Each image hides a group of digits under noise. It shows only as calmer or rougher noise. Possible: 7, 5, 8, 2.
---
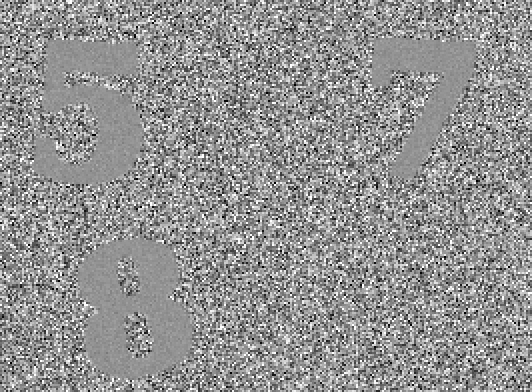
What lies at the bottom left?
8
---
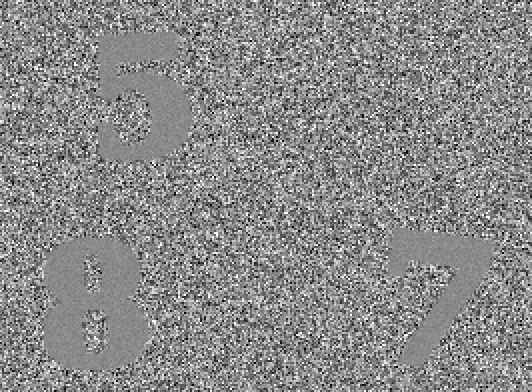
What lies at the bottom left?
8
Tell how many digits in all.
3
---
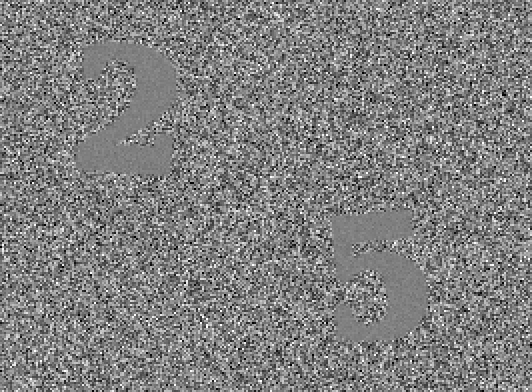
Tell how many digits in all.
2
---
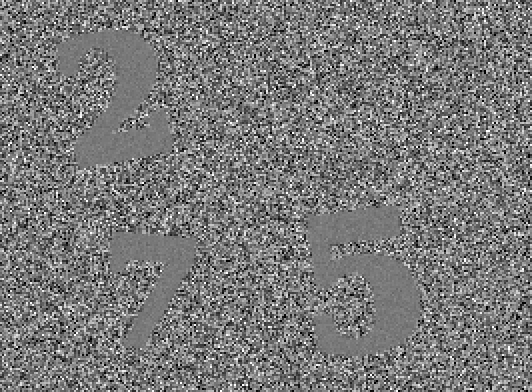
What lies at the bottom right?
5
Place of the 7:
bottom left
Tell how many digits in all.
3
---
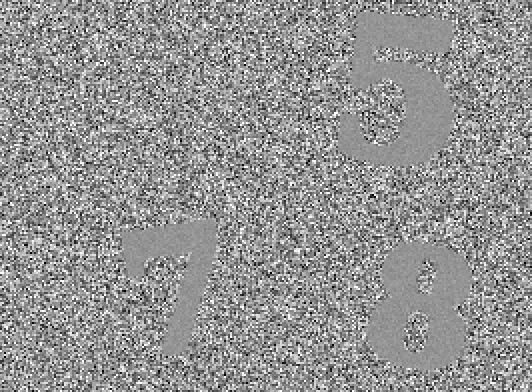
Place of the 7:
bottom left
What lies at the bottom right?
8
